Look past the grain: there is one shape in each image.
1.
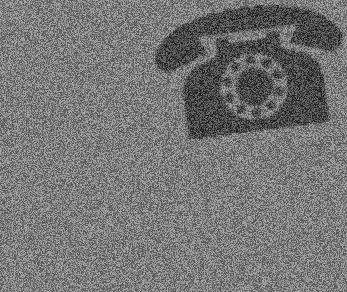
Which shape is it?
telephone
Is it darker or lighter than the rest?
darker
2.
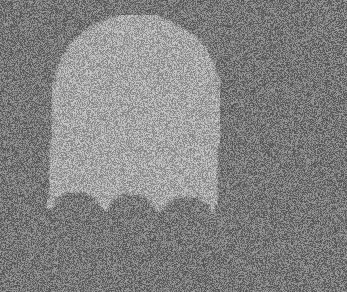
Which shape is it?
ghost
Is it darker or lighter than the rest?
lighter
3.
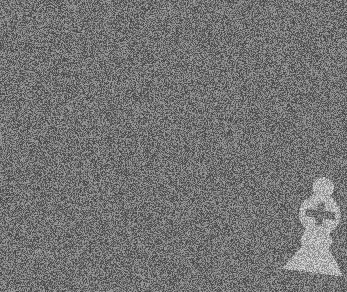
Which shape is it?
chess bishop
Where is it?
bottom right
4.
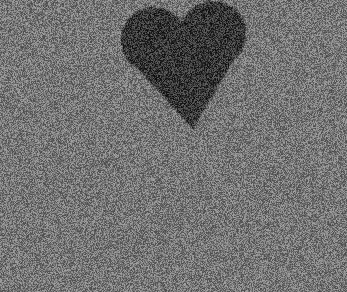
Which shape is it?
heart
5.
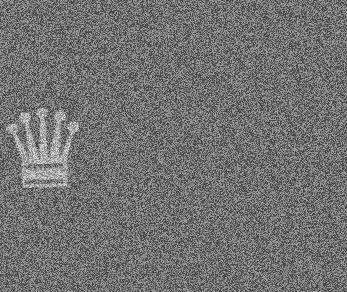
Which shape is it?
chess queen
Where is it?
middle left
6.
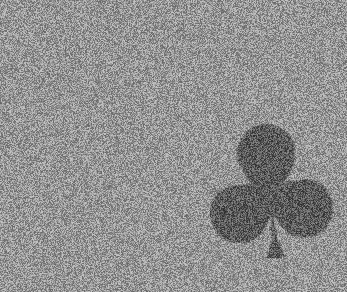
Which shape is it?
club
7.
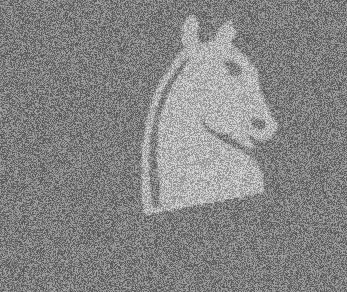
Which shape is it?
chess knight
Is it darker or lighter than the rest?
lighter
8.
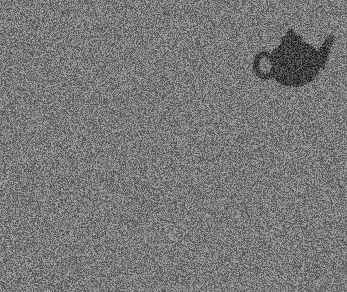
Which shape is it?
teapot
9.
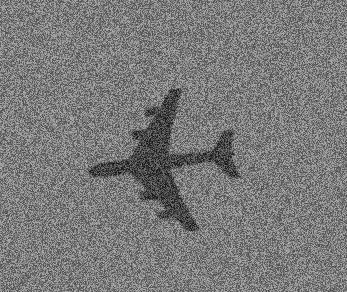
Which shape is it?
airplane
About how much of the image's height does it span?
half
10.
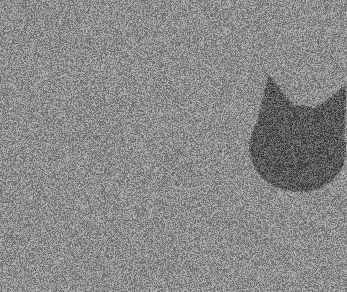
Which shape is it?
cat's head
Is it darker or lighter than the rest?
darker
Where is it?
middle right
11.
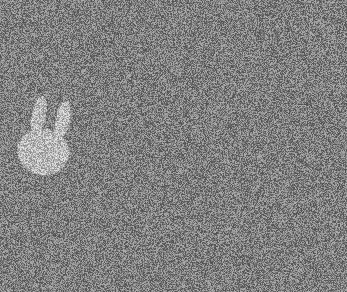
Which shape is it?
rabbit's head
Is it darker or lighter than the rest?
lighter
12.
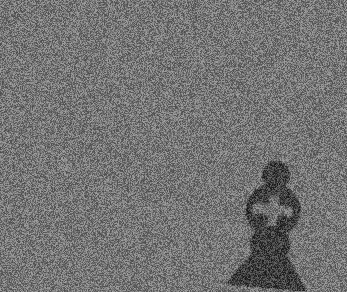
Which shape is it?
chess bishop
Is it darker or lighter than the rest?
darker
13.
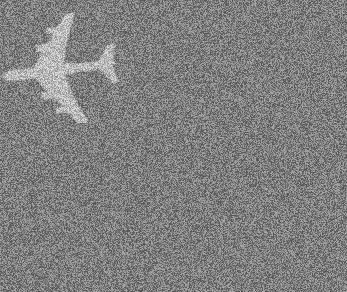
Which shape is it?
airplane
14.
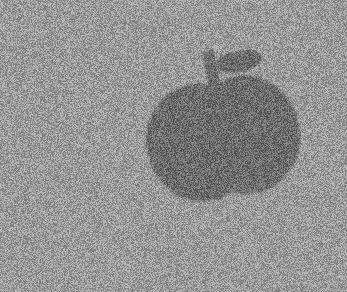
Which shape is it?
apple
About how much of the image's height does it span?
half
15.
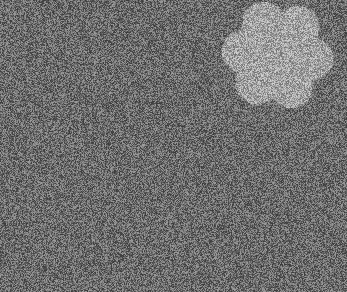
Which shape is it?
flower
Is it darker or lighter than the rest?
lighter
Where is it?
top right
